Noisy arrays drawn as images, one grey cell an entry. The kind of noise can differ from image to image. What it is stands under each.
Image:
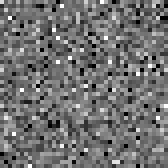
heavy tails
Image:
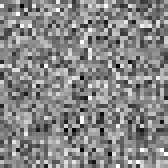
low rank plus noise
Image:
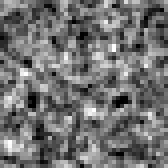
blotchy
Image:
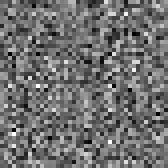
low rank plus noise
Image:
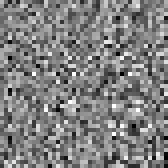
low rank plus noise
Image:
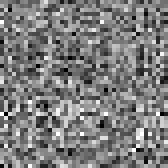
low rank plus noise
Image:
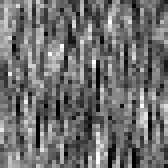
streaked along the columns
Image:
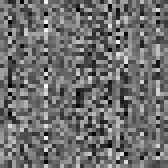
columns of uneven size
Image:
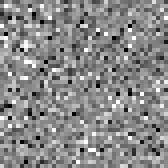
heavy tails
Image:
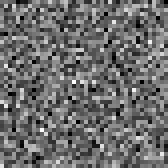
independent entries
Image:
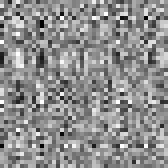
low rank plus noise
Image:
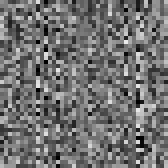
columns of uneven size
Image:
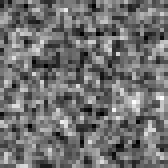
blotchy
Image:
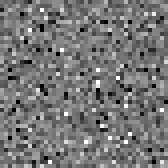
heavy tails
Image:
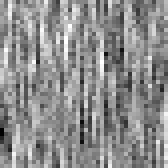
streaked along the columns
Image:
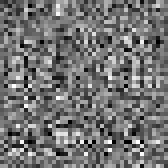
low rank plus noise
